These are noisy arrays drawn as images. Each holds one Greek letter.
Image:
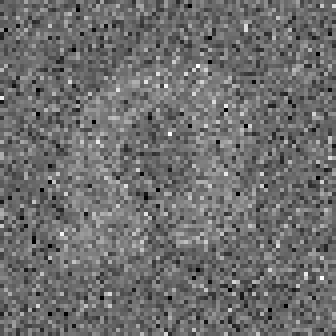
omega
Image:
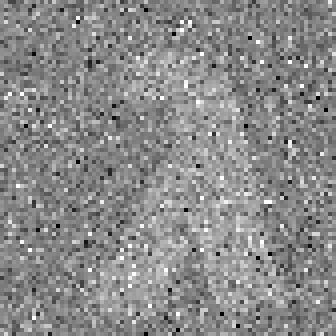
lambda
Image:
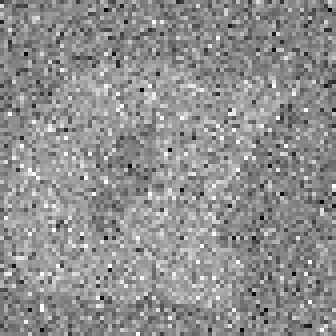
alpha
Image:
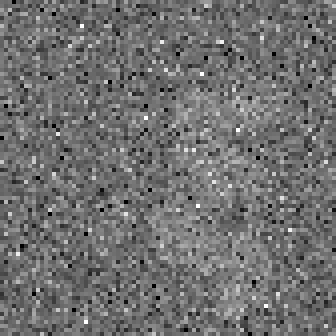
xi
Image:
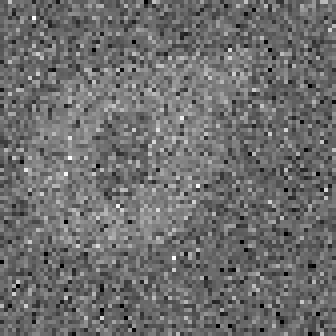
sigma
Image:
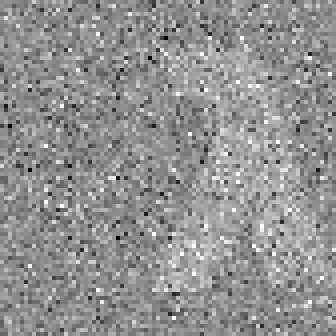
lambda
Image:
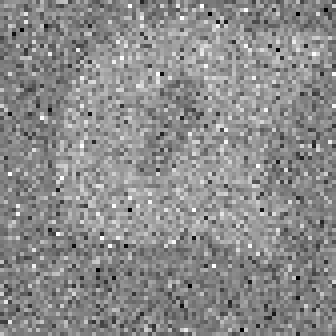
alpha
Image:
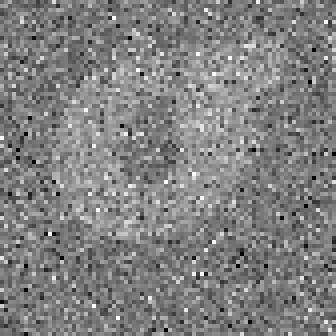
sigma
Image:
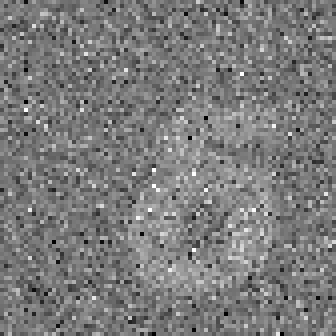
delta
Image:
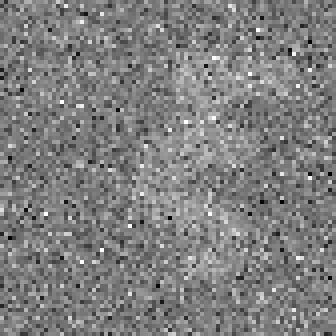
xi
